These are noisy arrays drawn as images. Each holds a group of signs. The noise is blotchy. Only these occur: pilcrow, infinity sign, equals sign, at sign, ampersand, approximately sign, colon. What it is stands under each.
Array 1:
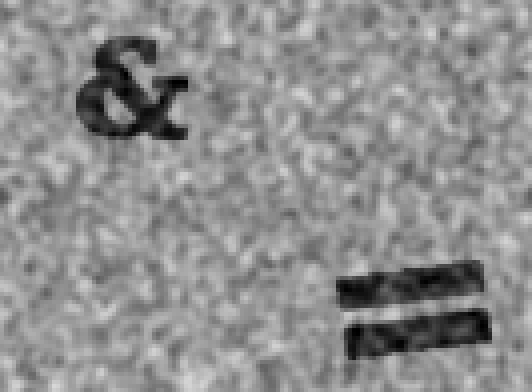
top left: ampersand; bottom right: equals sign
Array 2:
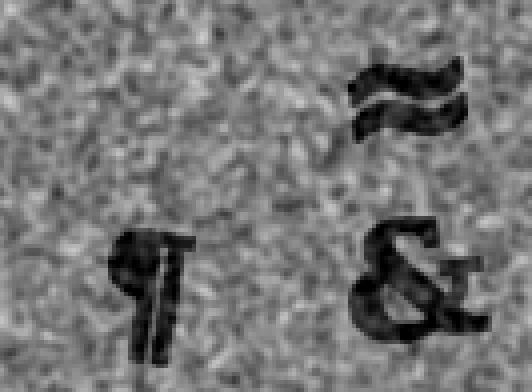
top right: approximately sign; bottom left: pilcrow; bottom right: ampersand
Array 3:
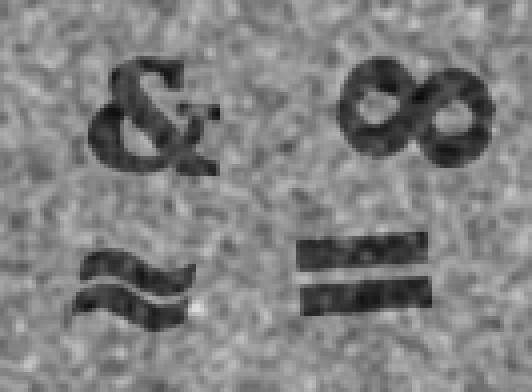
top left: ampersand; top right: infinity sign; bottom left: approximately sign; bottom right: equals sign
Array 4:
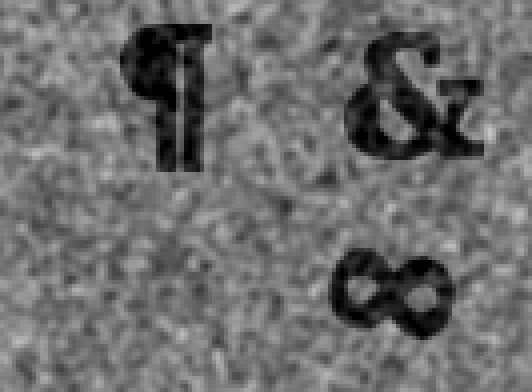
top left: pilcrow; top right: ampersand; bottom right: infinity sign
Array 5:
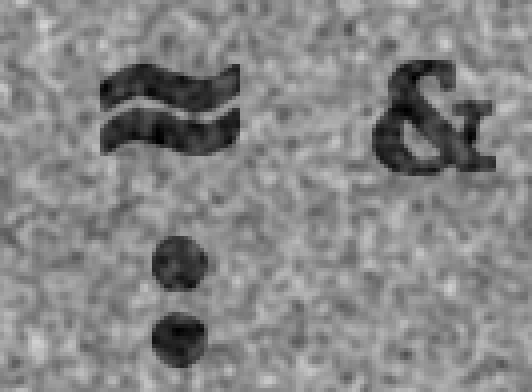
top left: approximately sign; top right: ampersand; bottom left: colon
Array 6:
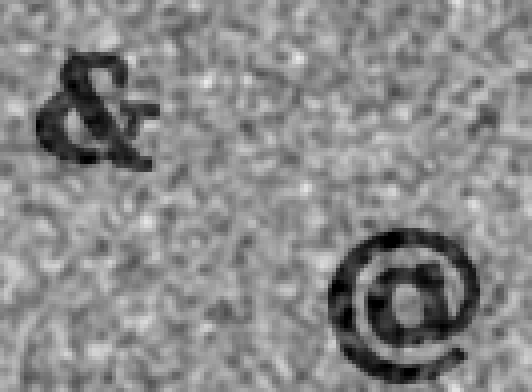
top left: ampersand; bottom right: at sign
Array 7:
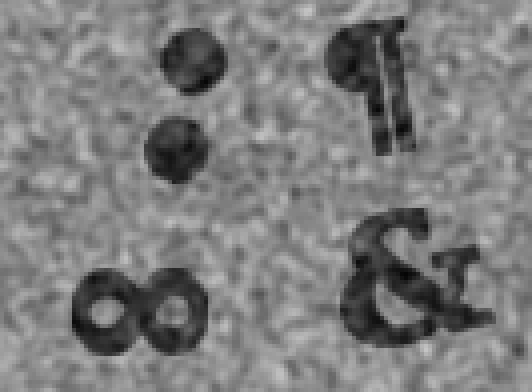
top left: colon; top right: pilcrow; bottom left: infinity sign; bottom right: ampersand
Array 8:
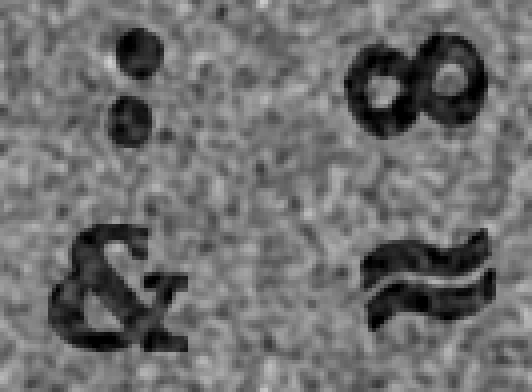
top left: colon; top right: infinity sign; bottom left: ampersand; bottom right: approximately sign
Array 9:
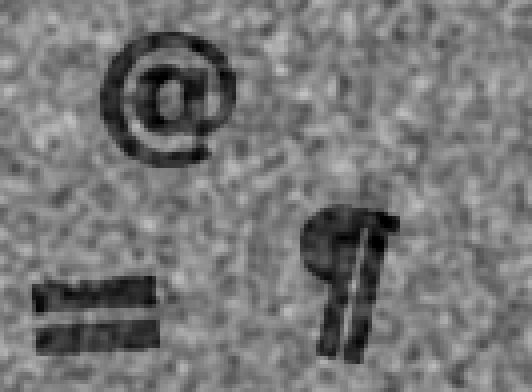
top left: at sign; bottom left: equals sign; bottom right: pilcrow
